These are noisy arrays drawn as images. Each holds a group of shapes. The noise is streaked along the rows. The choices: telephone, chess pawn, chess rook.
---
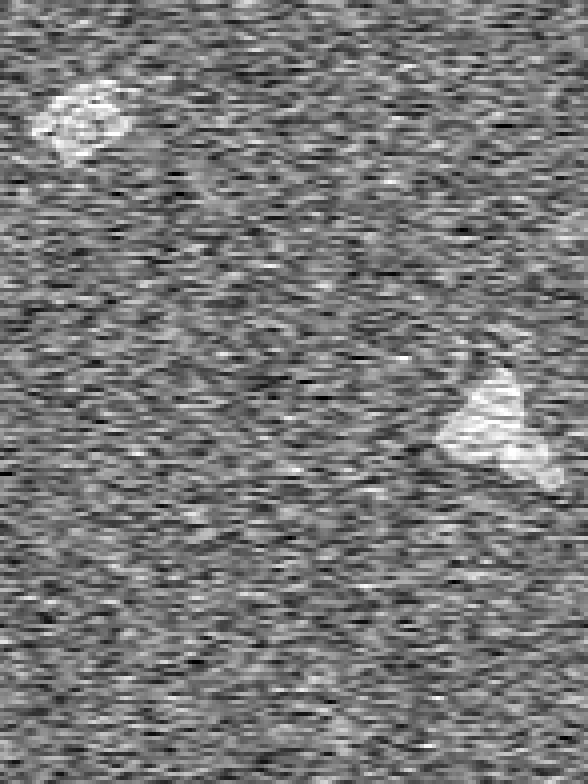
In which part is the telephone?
top left
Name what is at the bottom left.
nothing
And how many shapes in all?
2
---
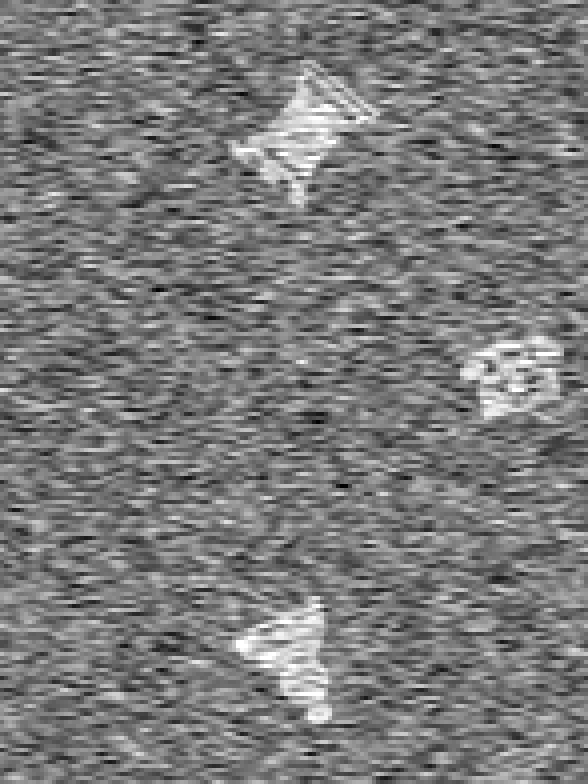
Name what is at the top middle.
chess rook
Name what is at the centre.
nothing
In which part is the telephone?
middle right
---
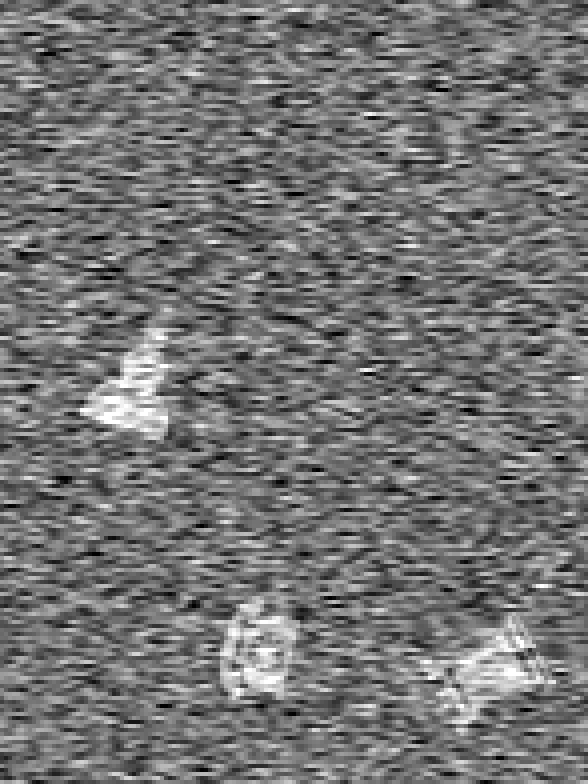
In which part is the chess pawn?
middle left
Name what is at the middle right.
nothing
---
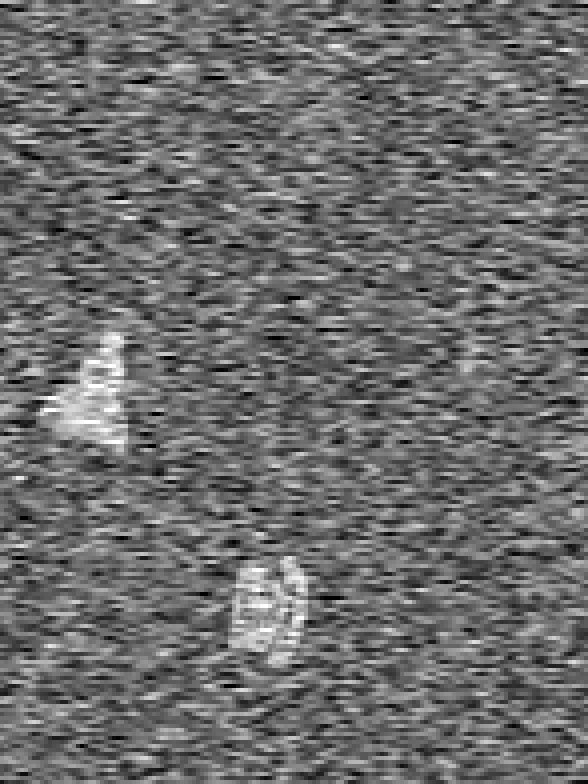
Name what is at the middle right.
nothing
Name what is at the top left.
nothing
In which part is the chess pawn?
middle left
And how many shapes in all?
2
